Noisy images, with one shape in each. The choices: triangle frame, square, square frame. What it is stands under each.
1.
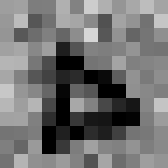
dark triangle frame
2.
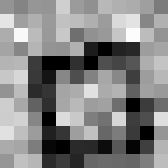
dark square frame
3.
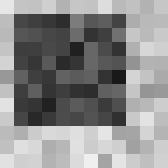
dark square
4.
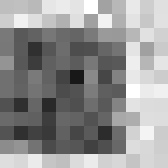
dark square
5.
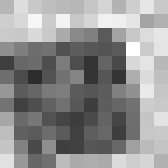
dark square
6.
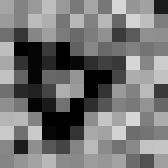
dark triangle frame
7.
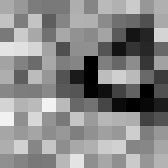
dark triangle frame
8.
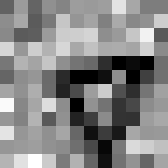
dark triangle frame
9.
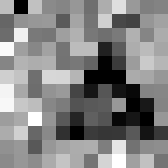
dark triangle frame
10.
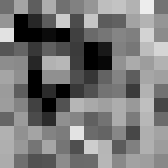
dark triangle frame
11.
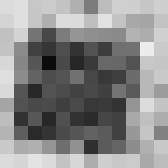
dark square
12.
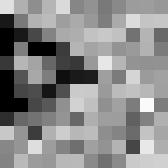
dark triangle frame
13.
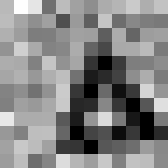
dark triangle frame
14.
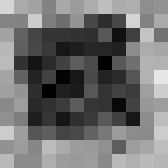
dark square
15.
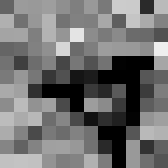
dark triangle frame
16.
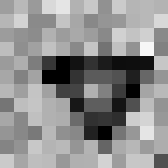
dark triangle frame
